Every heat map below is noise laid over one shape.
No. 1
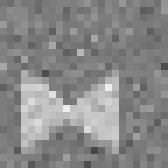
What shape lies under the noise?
bow tie
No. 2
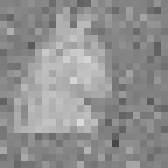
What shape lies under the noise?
chess knight
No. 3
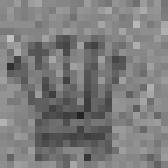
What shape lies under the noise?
chess queen
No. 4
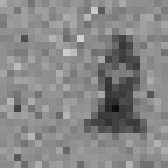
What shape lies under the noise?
chess bishop
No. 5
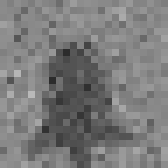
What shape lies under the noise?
bell
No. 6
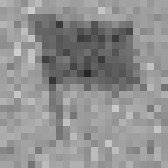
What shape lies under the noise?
flag
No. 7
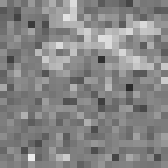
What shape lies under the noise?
pair of scissors
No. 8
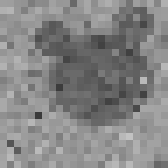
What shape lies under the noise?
bear's head
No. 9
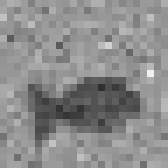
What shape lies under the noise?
fish
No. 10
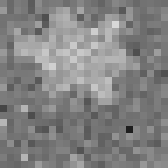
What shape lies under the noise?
turtle
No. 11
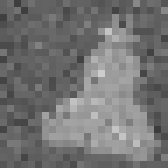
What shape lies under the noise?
chess pawn
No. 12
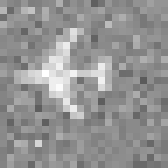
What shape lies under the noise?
airplane
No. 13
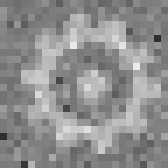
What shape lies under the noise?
gear
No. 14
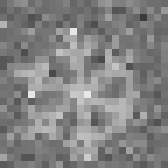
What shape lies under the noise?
snowflake
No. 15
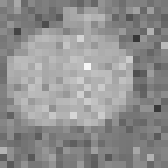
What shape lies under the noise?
apple
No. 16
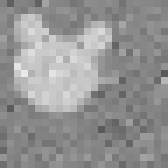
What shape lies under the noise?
bear's head
